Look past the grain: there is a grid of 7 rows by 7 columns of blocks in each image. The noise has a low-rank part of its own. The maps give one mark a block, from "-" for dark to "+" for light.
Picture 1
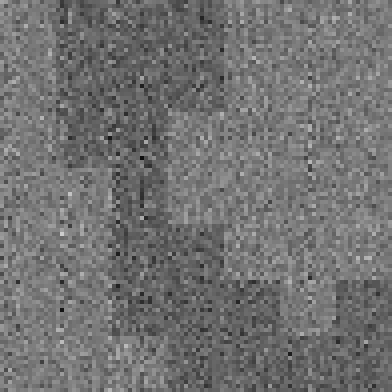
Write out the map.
+---+++
+---+++
+--++++
++-++++
++--+++
++---+-
+++----
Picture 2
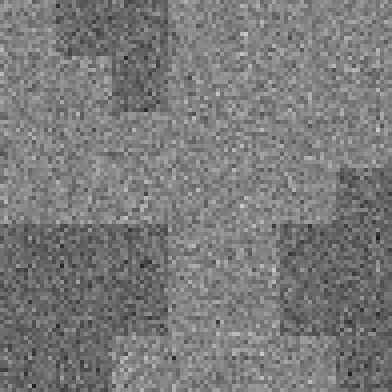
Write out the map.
+--++++
++-++++
+++++++
++++++-
---++--
---++--
--++++-
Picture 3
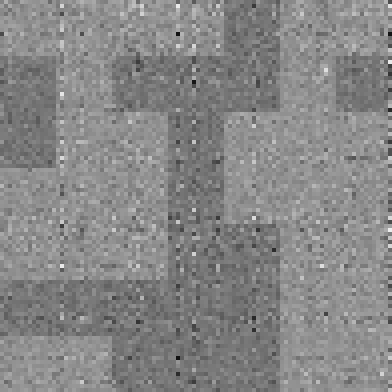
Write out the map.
++++-++
-+---+-
-++-+++
+++-+++
+++--++
-----++
++---++
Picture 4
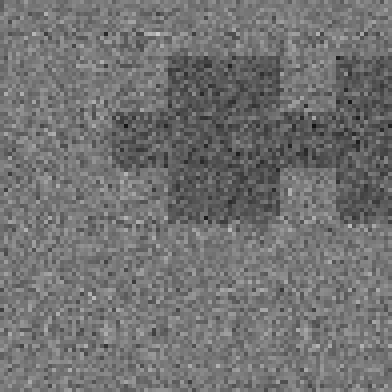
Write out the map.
+++++++
+++--+-
++-----
+++--+-
+++++++
+++++++
+++++++
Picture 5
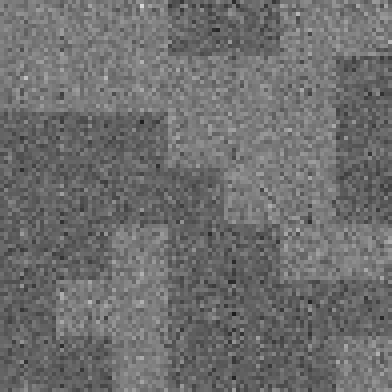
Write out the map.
+++--++
++++++-
---+++-
----++-
--+--++
-++----
--+---+
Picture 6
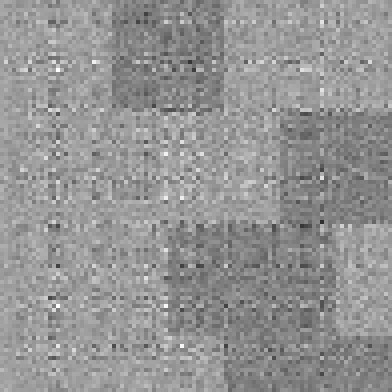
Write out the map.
++--+++
++--+++
+++++--
+++++--
+++---+
+++---+
++++---
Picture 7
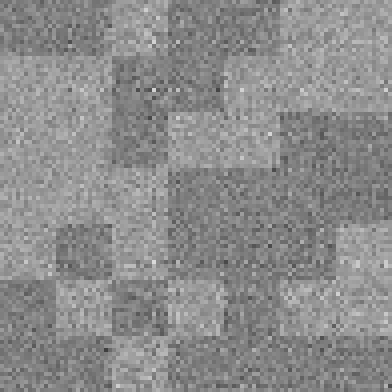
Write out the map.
--+--++
++--+++
++-++--
+++----
+-+---+
-+-+-++
--+----
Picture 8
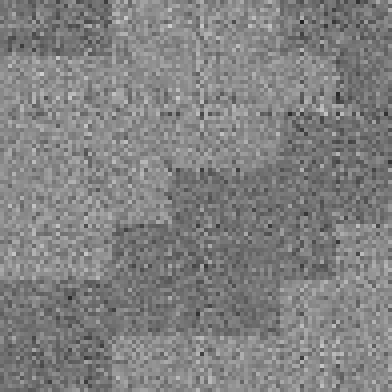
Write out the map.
--+++--
++++++-
+++++--
+++----
++----+
-----++
--+++++
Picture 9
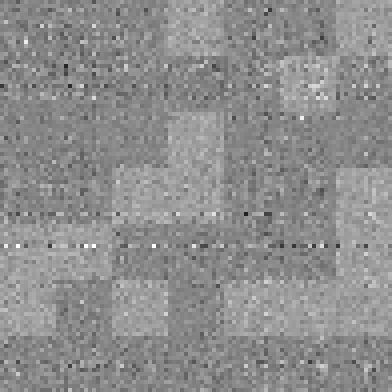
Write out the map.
---+--+
-----+-
---+---
--++--+
++----+
+-+-+++
-------
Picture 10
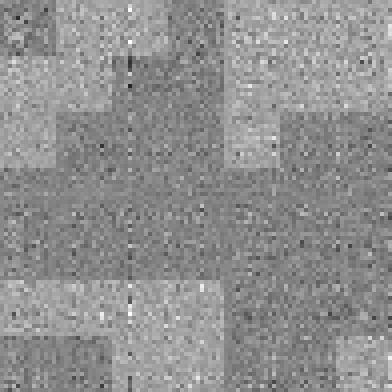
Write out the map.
-++-+++
++--+++
+---+--
-------
-------
++++---
--++--+
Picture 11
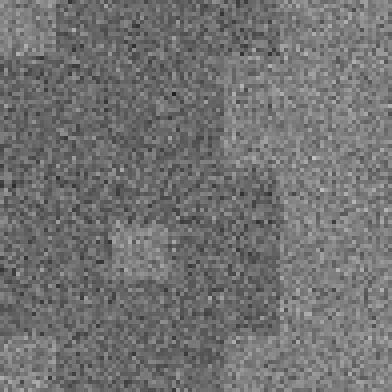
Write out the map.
+----++
----+++
----+++
-----++
--+--++
-----++
+---+++
